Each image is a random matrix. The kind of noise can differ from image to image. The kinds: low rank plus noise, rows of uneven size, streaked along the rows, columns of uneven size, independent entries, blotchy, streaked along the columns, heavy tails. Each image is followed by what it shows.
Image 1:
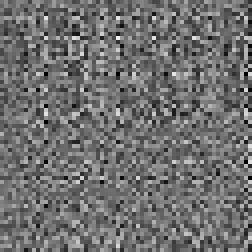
low rank plus noise
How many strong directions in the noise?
two
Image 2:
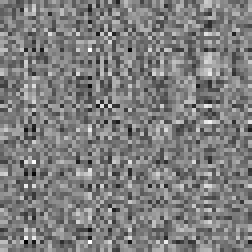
low rank plus noise
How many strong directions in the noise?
two
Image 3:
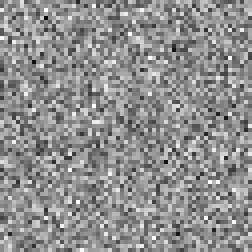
independent entries
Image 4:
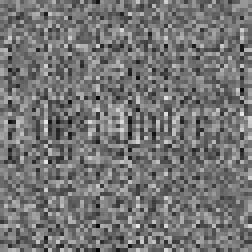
low rank plus noise
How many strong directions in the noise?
three or four
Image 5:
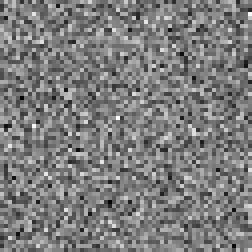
independent entries
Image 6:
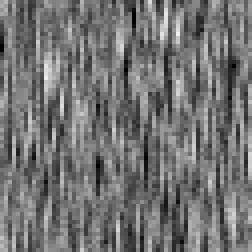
streaked along the columns
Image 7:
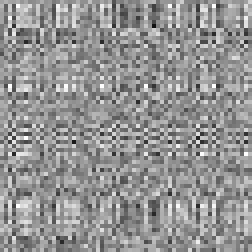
low rank plus noise
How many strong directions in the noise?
one
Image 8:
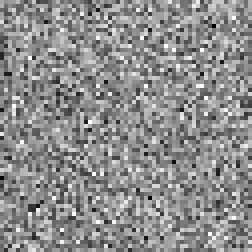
independent entries
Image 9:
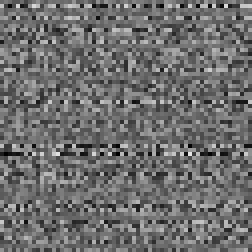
rows of uneven size
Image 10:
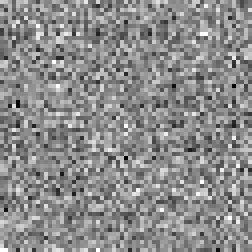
low rank plus noise
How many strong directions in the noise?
five to eight
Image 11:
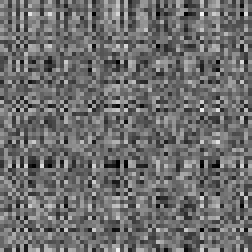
low rank plus noise
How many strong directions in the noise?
one
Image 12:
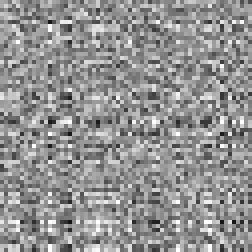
low rank plus noise
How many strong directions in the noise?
one
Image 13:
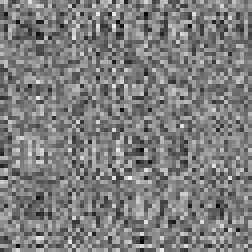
low rank plus noise
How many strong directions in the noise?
two
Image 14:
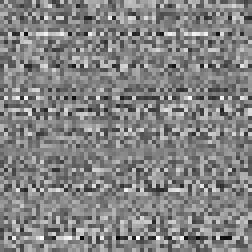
rows of uneven size
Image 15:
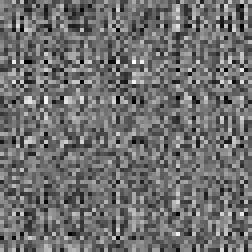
low rank plus noise
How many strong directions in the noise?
two
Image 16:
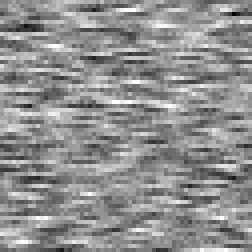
streaked along the rows
